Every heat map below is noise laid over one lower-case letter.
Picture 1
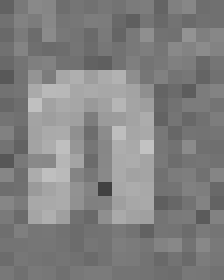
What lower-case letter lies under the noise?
n
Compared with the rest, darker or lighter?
lighter
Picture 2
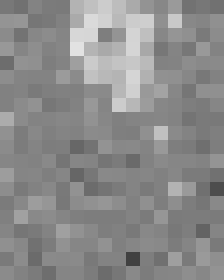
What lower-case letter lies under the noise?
q
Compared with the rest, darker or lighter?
lighter
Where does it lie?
top middle
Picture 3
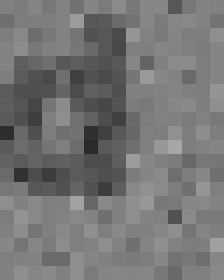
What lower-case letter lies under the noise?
d
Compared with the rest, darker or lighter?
darker
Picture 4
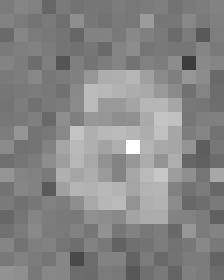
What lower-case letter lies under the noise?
a
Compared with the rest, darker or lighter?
lighter
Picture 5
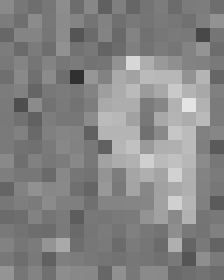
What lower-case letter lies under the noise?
q
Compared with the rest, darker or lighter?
lighter
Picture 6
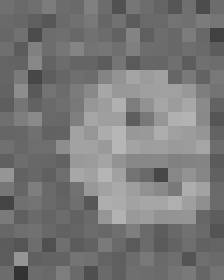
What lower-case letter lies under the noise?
e
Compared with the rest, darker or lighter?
lighter
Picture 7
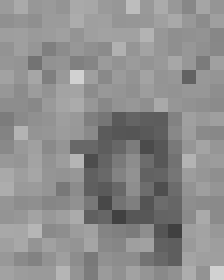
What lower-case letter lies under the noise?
q
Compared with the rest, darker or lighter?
darker
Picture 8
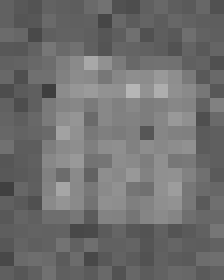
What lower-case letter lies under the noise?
m
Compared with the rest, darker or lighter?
lighter
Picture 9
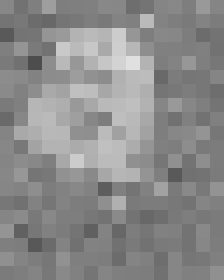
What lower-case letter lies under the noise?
a
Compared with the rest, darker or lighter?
lighter
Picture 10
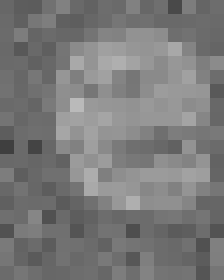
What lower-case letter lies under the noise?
e
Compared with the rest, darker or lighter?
lighter
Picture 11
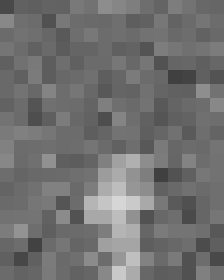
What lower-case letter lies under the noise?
f
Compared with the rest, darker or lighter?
lighter
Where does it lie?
bottom middle
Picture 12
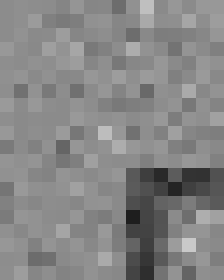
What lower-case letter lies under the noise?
r
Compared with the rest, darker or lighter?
darker
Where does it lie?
bottom right
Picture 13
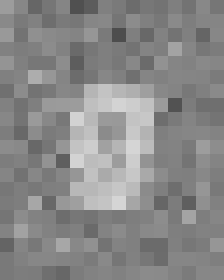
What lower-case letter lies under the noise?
g
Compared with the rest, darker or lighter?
lighter
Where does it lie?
centre
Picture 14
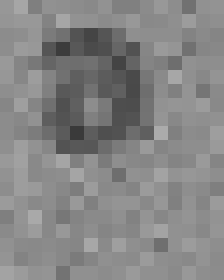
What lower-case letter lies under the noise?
a
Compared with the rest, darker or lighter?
darker
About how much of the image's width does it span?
half
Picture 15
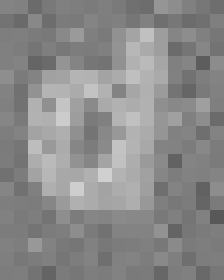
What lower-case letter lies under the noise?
d
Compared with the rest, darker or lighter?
lighter
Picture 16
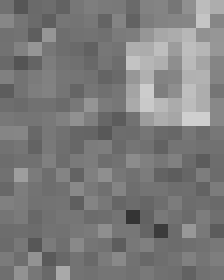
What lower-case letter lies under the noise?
d
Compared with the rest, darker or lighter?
lighter
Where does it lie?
top right
